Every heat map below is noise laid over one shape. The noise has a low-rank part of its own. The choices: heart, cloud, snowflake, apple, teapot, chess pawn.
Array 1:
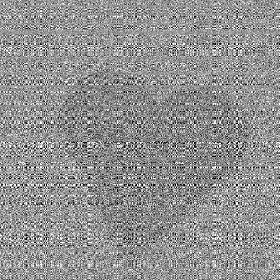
heart
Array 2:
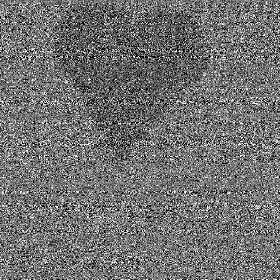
heart
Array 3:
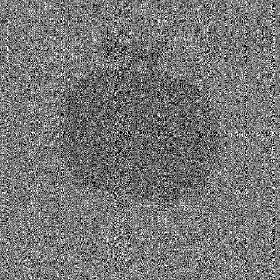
apple
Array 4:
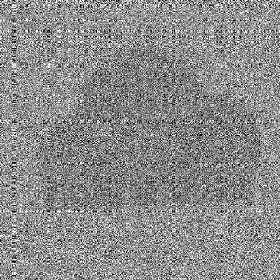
cloud
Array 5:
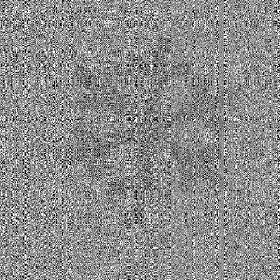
snowflake
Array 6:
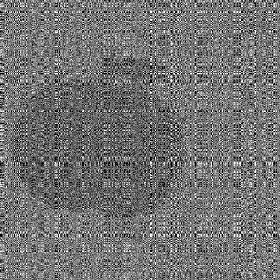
apple
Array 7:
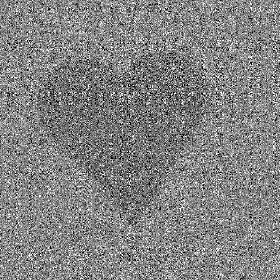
heart
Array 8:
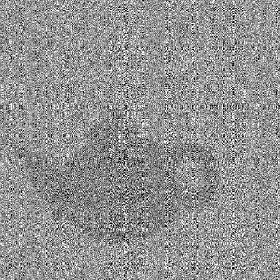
teapot
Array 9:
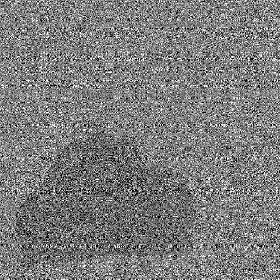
cloud
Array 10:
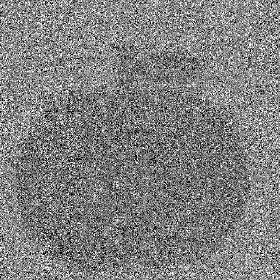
apple
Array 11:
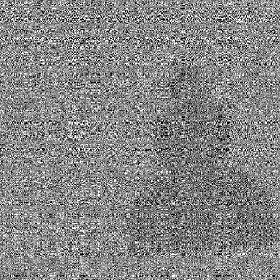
chess pawn
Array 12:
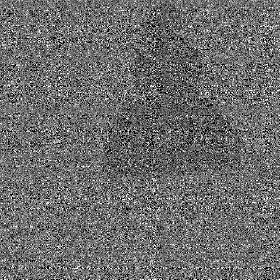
chess pawn
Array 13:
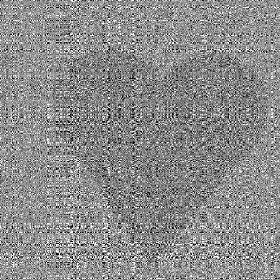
heart
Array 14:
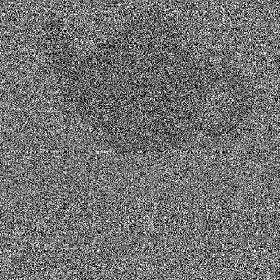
teapot
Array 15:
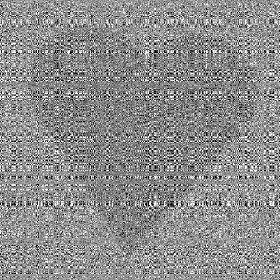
heart
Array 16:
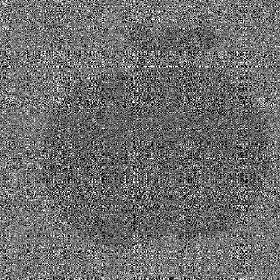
apple
